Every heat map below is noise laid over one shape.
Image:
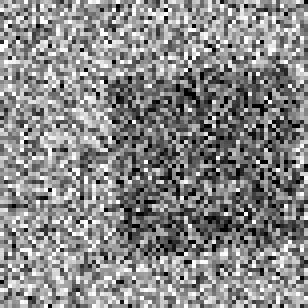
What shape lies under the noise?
square
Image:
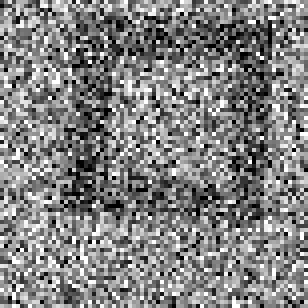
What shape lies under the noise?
square frame
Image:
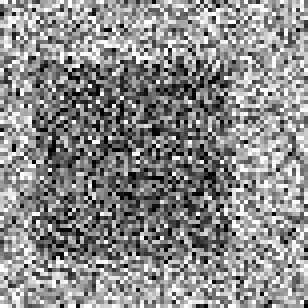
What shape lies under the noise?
square
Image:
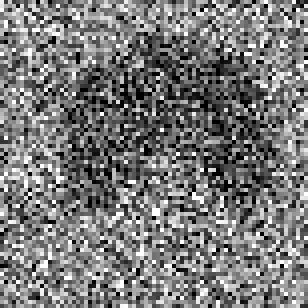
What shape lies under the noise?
disc with a wedge cut out
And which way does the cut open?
down
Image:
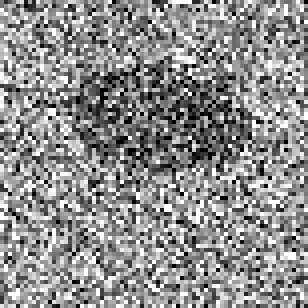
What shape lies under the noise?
ellipse
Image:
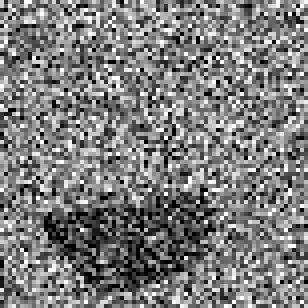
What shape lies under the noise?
half disc
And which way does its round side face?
down
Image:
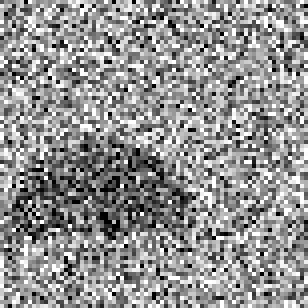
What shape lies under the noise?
half disc
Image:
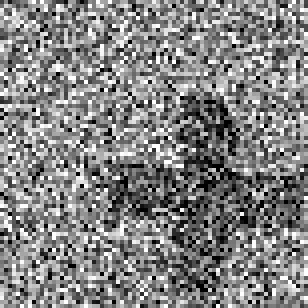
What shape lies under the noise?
cross
